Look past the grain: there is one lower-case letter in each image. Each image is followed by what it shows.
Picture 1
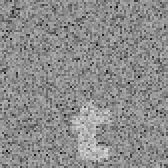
t
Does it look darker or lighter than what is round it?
lighter
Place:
bottom middle
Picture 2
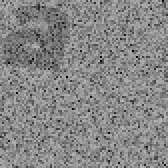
a
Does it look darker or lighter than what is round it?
darker
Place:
top left
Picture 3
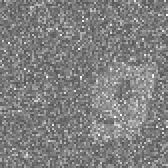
g
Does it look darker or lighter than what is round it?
lighter
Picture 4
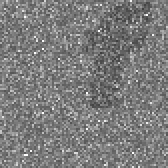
f
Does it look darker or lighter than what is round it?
darker
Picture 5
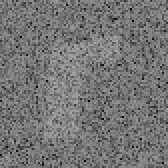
r
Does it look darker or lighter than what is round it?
lighter
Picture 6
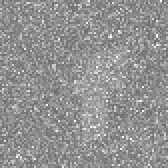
f
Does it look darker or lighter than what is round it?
lighter
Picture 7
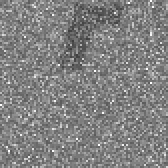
r
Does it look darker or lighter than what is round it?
darker
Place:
top middle
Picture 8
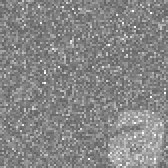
a
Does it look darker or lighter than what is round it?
lighter
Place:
bottom right
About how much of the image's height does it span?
a third
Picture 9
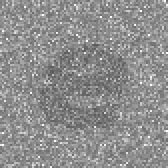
e
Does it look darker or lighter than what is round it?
darker
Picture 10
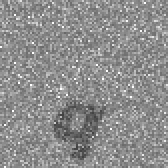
q
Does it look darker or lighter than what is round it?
darker
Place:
bottom middle
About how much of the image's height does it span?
a third
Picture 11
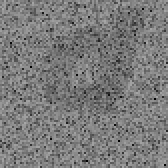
d
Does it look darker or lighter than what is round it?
darker
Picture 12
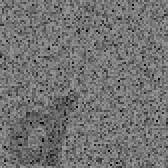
d
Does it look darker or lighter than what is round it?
darker
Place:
bottom left
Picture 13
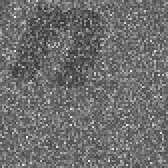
n
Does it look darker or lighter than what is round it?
darker
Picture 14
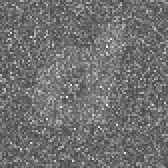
d
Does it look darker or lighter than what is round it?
lighter
